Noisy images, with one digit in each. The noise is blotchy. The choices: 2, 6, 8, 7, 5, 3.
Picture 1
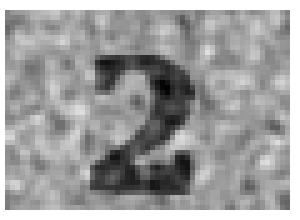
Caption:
dark 2
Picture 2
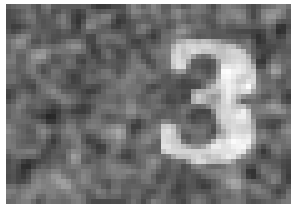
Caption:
light 3
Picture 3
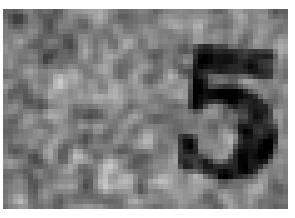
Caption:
dark 5
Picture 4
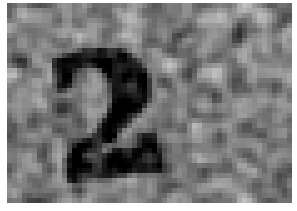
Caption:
dark 2
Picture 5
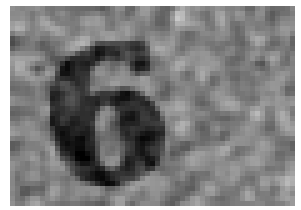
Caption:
dark 6
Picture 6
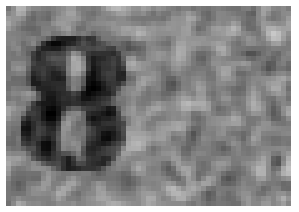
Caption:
dark 8
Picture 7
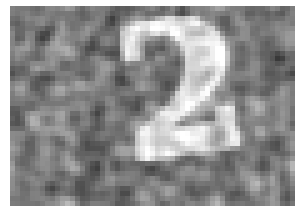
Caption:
light 2
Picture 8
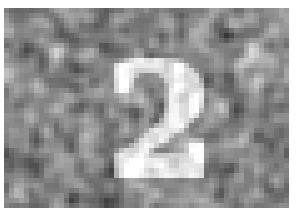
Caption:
light 2
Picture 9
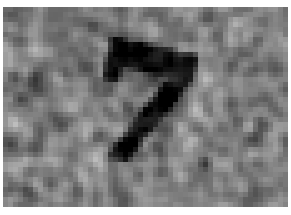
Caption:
dark 7
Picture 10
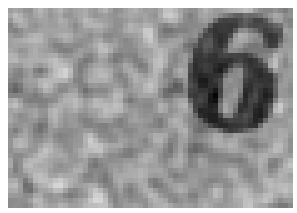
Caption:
dark 6
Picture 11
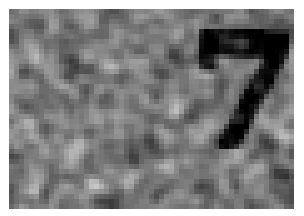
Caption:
dark 7
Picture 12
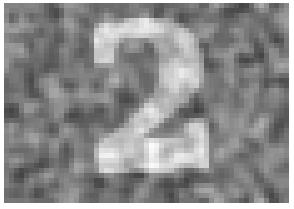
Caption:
light 2
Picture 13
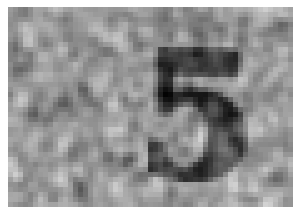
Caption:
dark 5
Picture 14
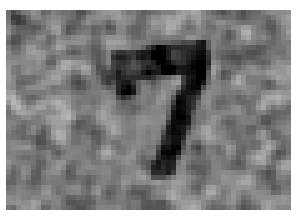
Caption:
dark 7
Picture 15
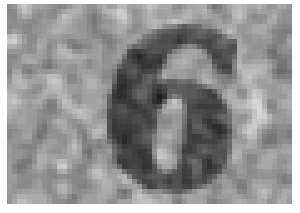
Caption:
dark 6
